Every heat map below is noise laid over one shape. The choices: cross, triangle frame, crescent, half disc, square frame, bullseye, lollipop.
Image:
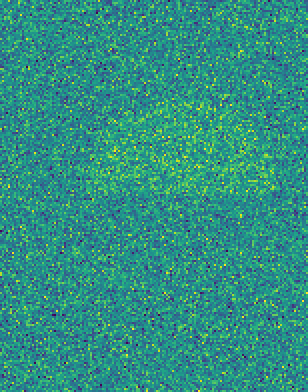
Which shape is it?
half disc
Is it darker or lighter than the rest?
lighter
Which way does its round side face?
up
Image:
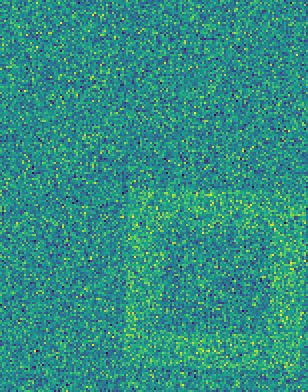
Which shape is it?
square frame
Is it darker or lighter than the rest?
lighter
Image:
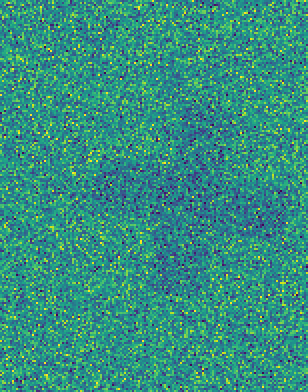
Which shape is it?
cross
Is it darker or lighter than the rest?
darker
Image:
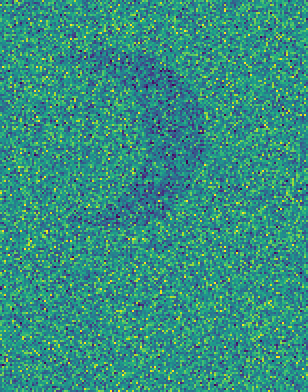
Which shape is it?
crescent
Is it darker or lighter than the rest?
darker
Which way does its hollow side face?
left
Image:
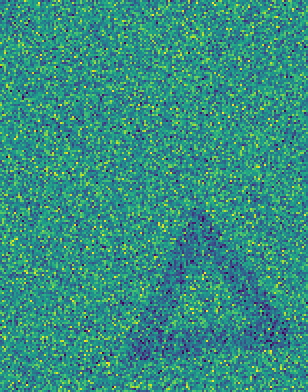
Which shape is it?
triangle frame
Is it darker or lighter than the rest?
darker
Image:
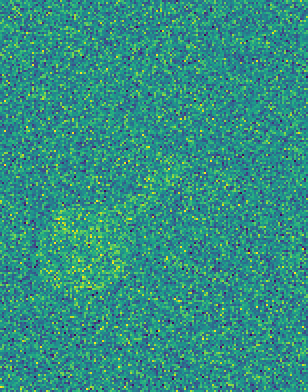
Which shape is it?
lollipop
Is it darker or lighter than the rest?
lighter
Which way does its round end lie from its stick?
down and left
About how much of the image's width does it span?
half
